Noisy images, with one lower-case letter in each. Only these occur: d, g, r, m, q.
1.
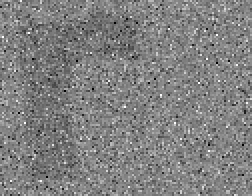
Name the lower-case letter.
r
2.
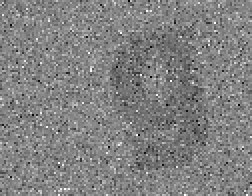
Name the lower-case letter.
g
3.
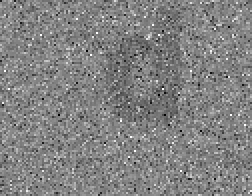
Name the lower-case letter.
d
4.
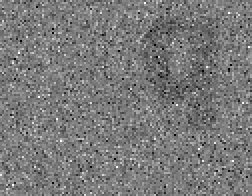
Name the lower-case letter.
q
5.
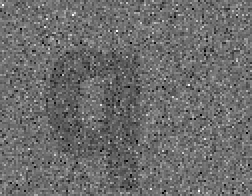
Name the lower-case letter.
q
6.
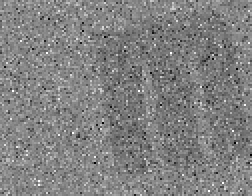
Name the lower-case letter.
m
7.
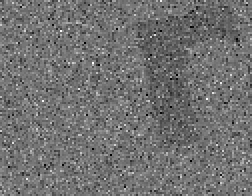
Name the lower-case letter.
r
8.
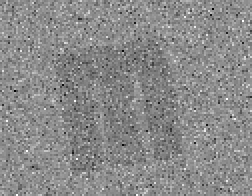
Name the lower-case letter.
m
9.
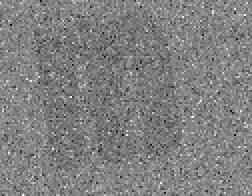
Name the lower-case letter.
m
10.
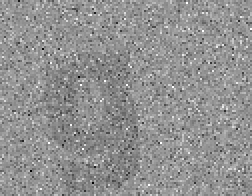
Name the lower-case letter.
g
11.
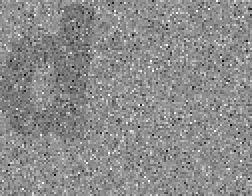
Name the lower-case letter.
d
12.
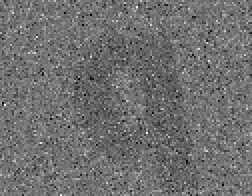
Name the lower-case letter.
q
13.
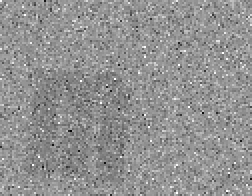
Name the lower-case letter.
m
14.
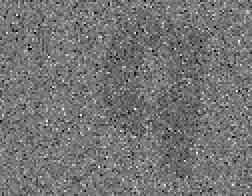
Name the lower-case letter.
q
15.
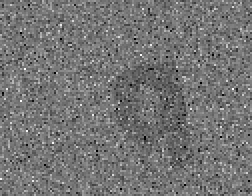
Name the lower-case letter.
q
